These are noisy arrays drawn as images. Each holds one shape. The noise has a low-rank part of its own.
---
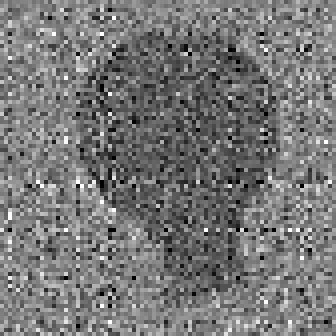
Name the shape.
light bulb
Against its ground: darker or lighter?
darker
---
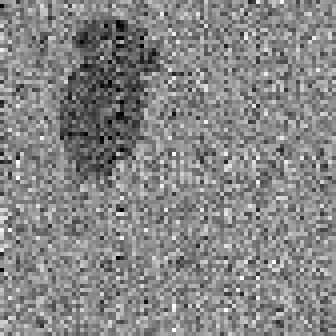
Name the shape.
footprint
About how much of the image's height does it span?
half
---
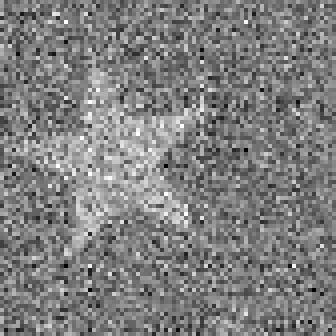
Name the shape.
star
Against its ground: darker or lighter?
lighter
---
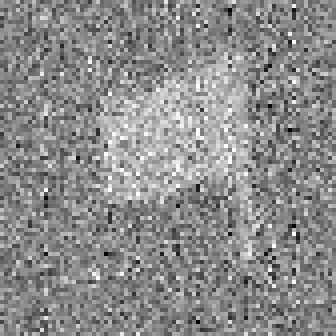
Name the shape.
flag
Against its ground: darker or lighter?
lighter
